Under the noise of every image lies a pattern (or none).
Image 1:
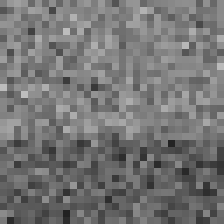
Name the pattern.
a sharp edge
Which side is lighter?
top
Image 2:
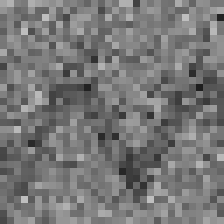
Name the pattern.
a wavy band
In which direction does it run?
left to right
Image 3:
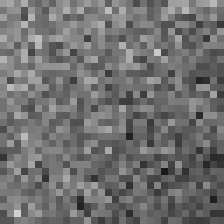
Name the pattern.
a smooth slope
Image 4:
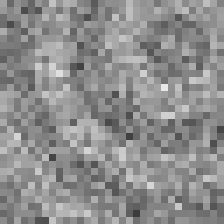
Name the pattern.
rings round one point
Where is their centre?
top right
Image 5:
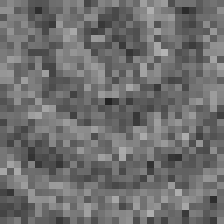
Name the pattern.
rings round one point
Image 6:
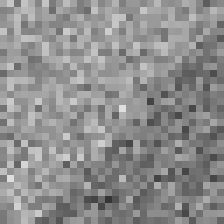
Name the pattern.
a sharp edge
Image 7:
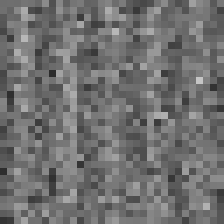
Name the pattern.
vertical stripes
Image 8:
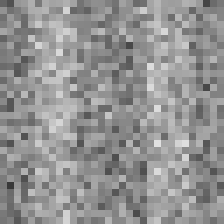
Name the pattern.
vertical stripes
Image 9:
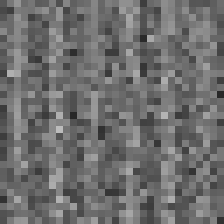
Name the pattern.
vertical stripes
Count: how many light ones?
6
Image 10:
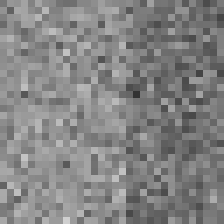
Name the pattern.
a sharp edge
